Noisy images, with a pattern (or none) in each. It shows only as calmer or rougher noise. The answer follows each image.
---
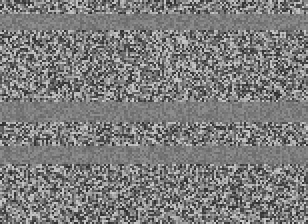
bands of rows
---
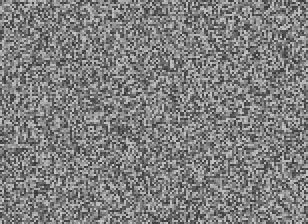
only noise
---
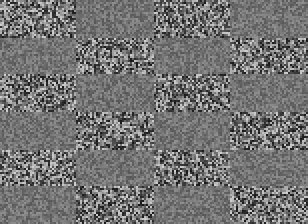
a checkerboard
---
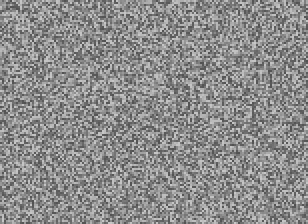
only noise
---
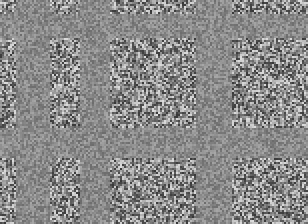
bands of rows crossing bands of columns
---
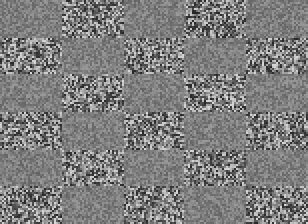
a checkerboard
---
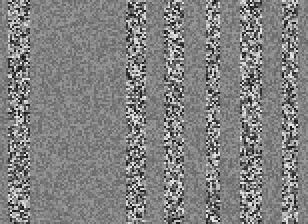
bands of columns
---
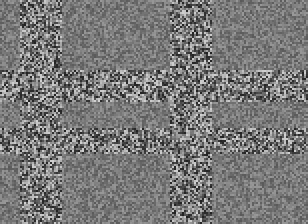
bands of rows crossing bands of columns
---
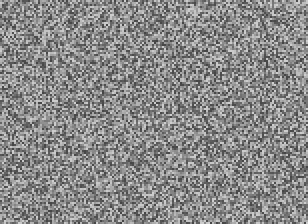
only noise
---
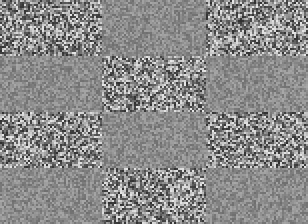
a checkerboard
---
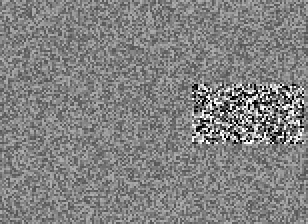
one block
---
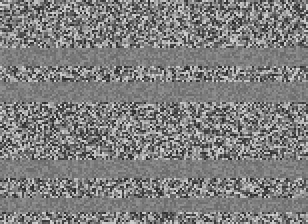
bands of rows
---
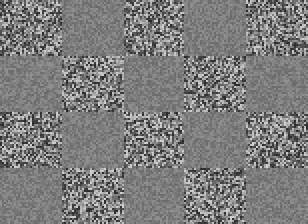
a checkerboard
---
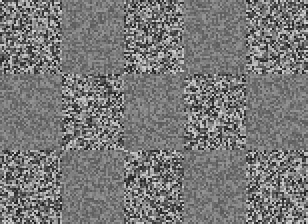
a checkerboard
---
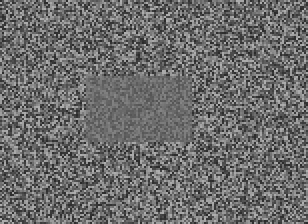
one block
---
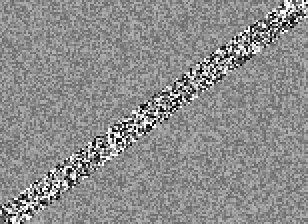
a diagonal band
